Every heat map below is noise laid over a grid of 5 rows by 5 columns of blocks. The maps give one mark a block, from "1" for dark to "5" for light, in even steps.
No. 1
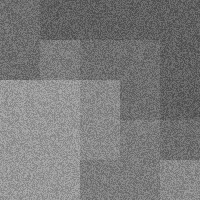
21111
23221
55421
55432
55334
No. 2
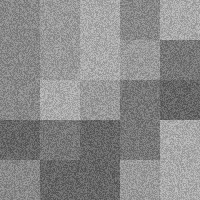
34535
34542
35421
12125
31145
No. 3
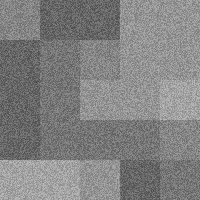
31144
12344
12445
12223
55412
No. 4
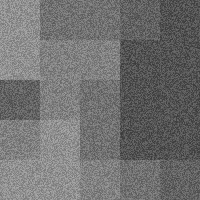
53321
54411
24311
45311
55432
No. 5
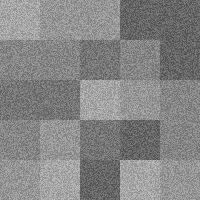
54411
33231
22543
34213
45154
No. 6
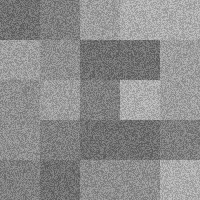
12455
43114
34254
32112
21335
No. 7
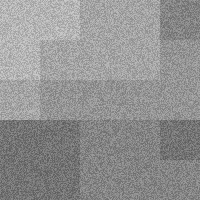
55442
54443
43333
11221
11222
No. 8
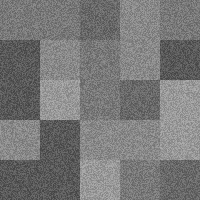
33243
14341
15325
41445
11532
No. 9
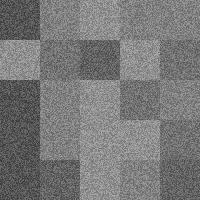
14544
53253
14534
14553
12542
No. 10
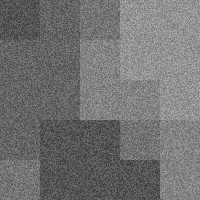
12355
22455
22445
21134
31114
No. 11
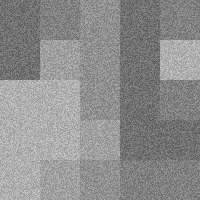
12312
14315
55312
55411
54322
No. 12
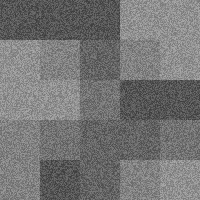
11155
54245
55311
43223
41245
